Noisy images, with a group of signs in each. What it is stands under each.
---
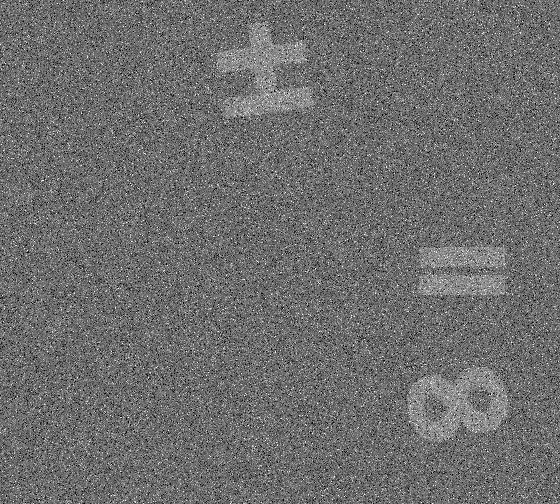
top middle: plus-minus sign; middle right: equals sign; bottom right: infinity sign
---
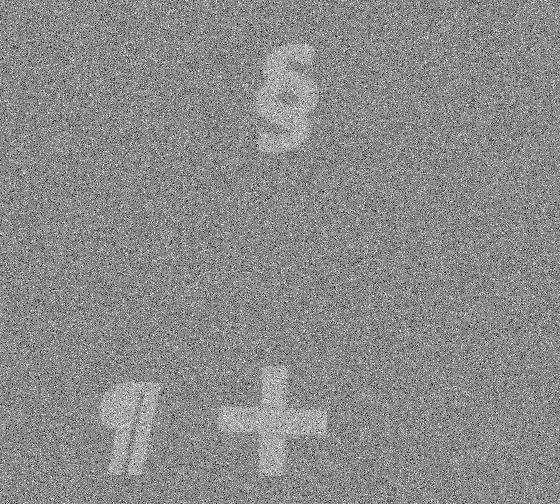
top middle: section sign; bottom left: pilcrow; bottom middle: plus sign
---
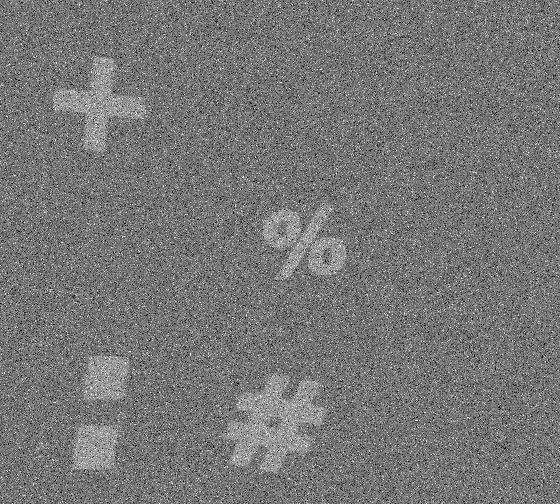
top left: plus sign; centre: percent sign; bottom left: colon; bottom middle: hash sign
